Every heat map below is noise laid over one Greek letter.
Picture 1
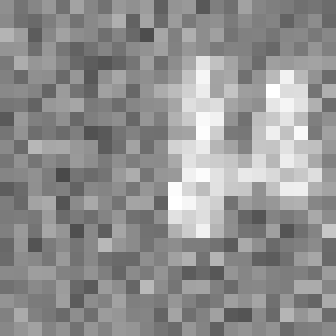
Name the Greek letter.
mu
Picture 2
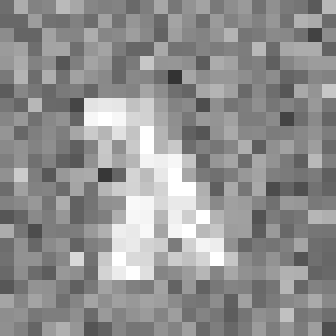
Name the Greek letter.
lambda
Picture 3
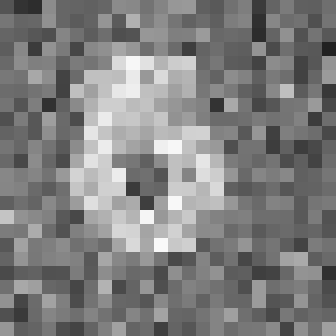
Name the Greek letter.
delta
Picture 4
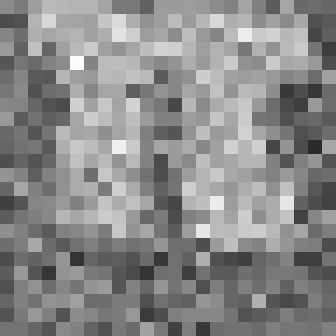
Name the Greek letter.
pi
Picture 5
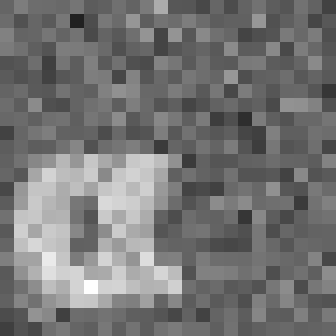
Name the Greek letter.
alpha
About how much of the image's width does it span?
half
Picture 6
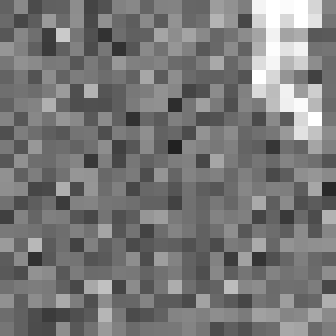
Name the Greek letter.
xi
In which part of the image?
top right
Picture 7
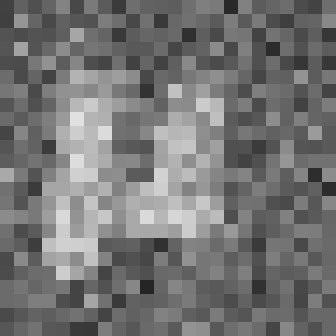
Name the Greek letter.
mu
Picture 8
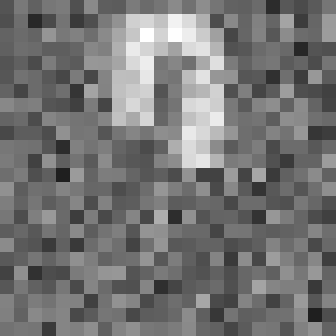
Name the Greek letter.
eta
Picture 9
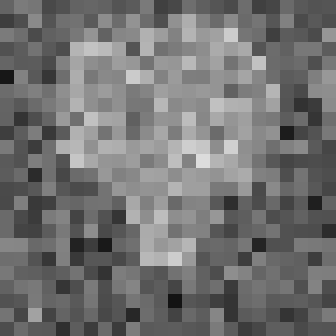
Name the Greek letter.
phi
